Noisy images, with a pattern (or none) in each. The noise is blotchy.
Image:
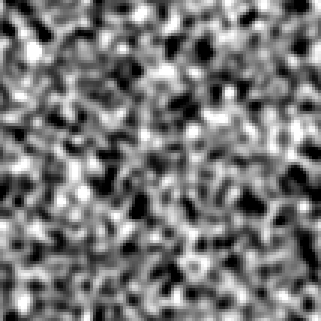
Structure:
only noise
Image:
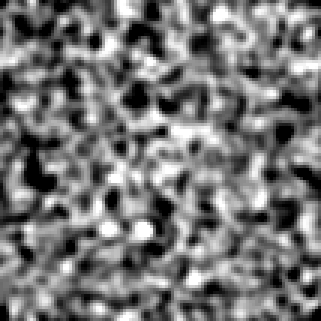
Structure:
only noise
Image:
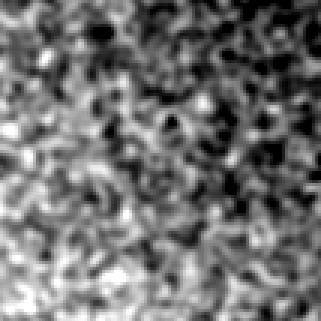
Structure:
a smooth slope
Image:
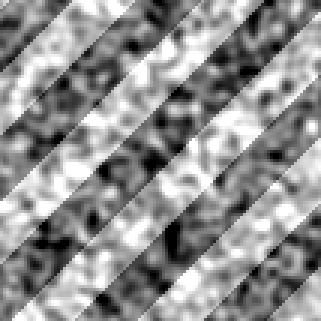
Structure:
diagonal stripes
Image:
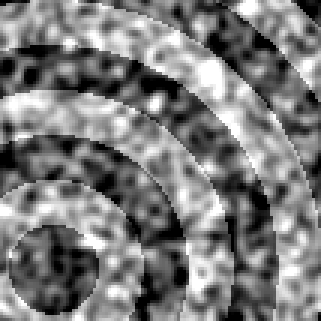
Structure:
rings round one point
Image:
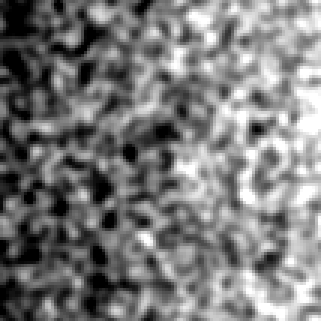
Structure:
a smooth slope
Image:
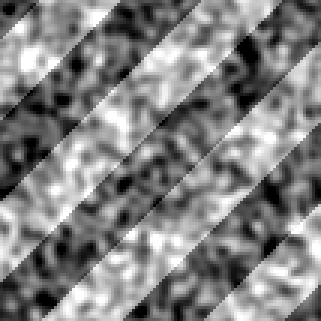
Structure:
diagonal stripes
